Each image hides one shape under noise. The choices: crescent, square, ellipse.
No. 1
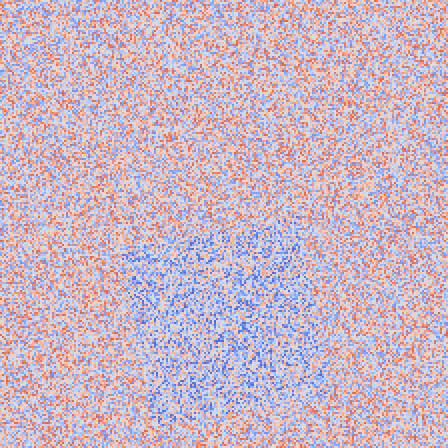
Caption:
blue square
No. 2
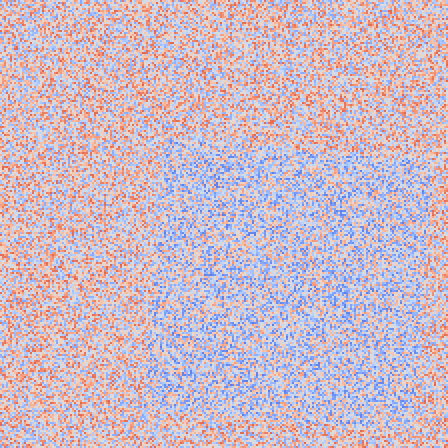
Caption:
blue square
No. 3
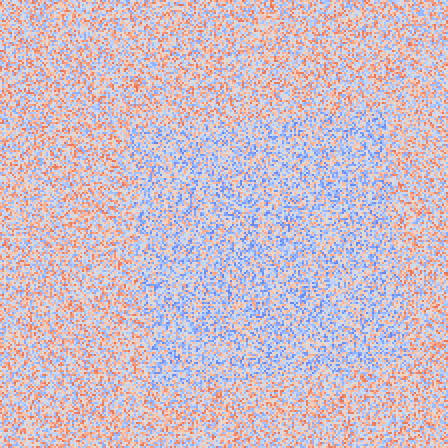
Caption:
blue square
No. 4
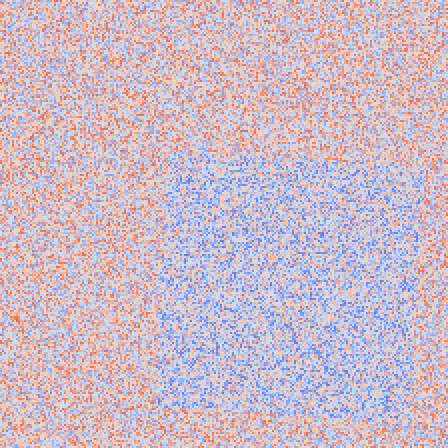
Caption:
blue square
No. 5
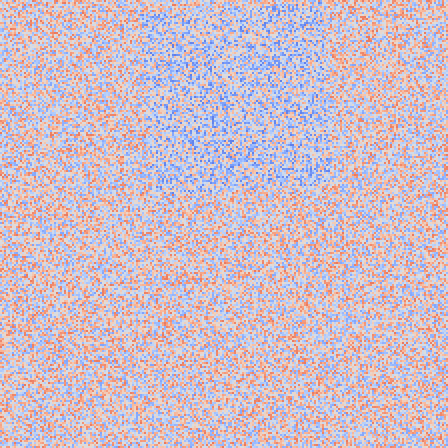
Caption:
blue square, top middle
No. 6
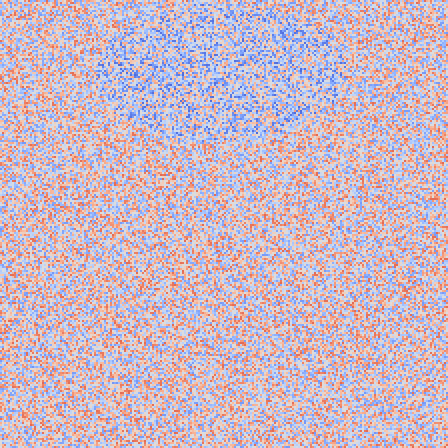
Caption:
blue ellipse
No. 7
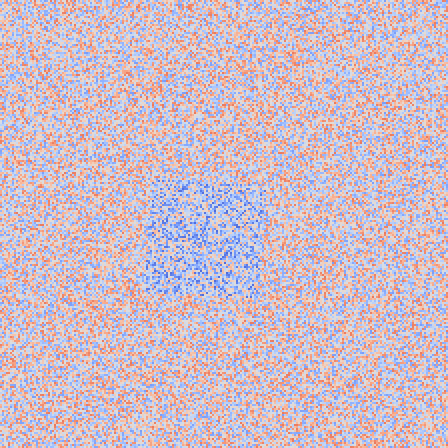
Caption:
blue square, centre
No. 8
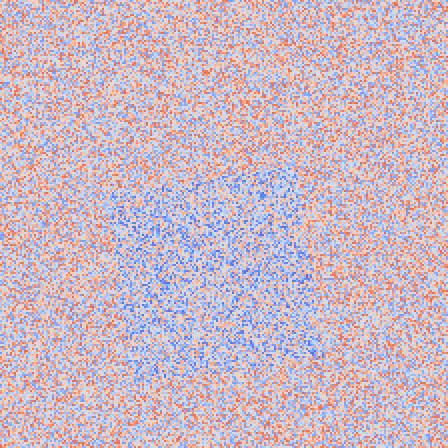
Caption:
blue square
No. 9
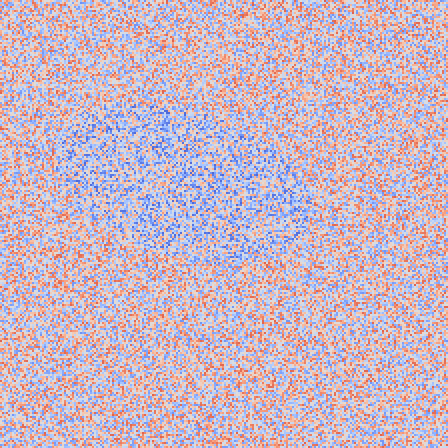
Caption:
blue ellipse
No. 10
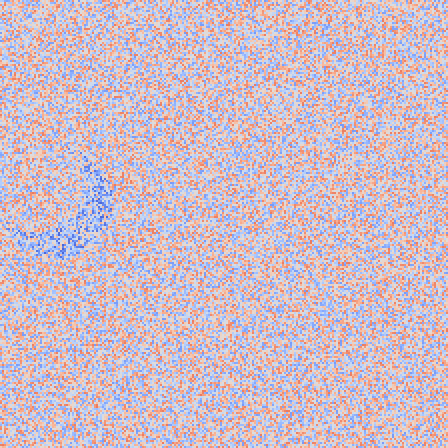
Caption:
blue crescent, middle left
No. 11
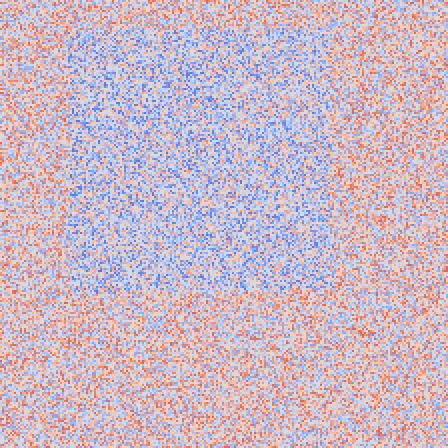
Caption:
blue square
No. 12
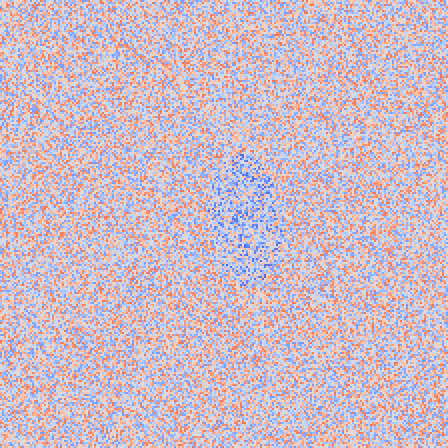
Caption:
blue ellipse, centre
